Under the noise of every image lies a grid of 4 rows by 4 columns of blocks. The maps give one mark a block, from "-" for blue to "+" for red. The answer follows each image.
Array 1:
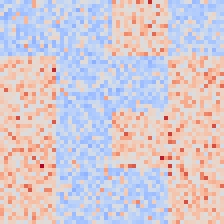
- - + -
+ - - +
+ - + +
+ - - +
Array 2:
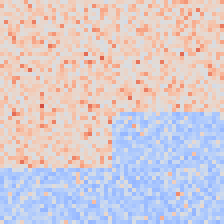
+ + + +
+ + + +
+ + - -
- - - -
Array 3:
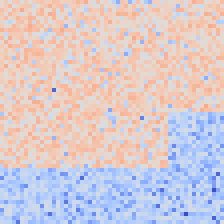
+ + + +
+ + + +
+ + + -
- - - -
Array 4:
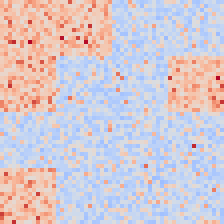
+ + - -
+ - - +
- - - -
+ - - -
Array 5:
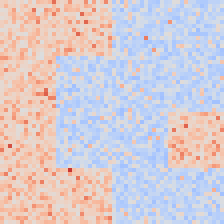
+ + - -
+ - - -
+ - - +
+ + - -
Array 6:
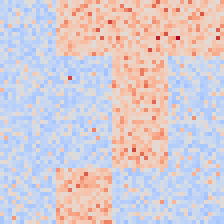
- + + +
- - + -
- - + -
- + - -
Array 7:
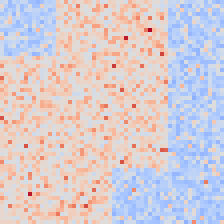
- + + -
+ + + -
+ + + -
+ + - -
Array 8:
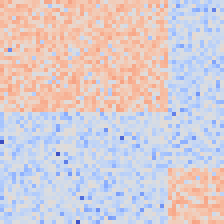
+ + + -
+ + + -
- - - -
- - - +
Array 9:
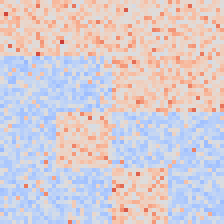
+ + + +
- - + +
- + - -
- - + -
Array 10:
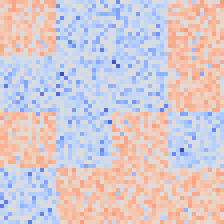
+ - - +
- - - +
+ - + -
- + + +
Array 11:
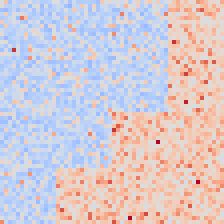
- - - +
- - - +
- - + +
- + + +
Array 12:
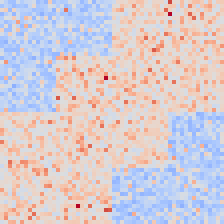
- - + +
- + + +
+ + + -
+ + - -
